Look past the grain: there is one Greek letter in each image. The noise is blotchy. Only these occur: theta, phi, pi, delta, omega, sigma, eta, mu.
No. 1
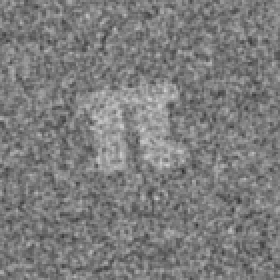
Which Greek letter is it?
pi
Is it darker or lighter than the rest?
lighter
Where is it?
centre
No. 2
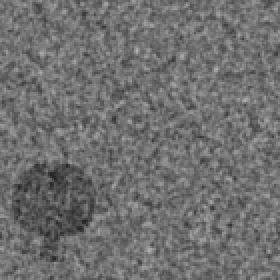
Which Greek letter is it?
phi
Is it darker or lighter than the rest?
darker
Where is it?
bottom left
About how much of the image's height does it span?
a third
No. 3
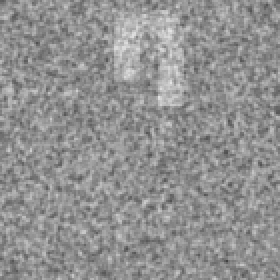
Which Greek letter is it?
eta
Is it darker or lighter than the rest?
lighter
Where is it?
top middle
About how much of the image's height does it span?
a third
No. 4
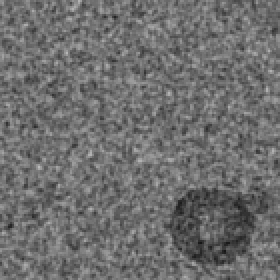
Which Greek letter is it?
sigma
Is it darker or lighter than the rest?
darker
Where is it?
bottom right
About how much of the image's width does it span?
a third
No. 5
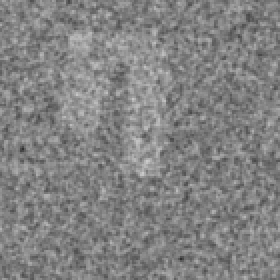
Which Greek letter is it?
eta
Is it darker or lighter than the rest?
lighter
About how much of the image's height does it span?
half
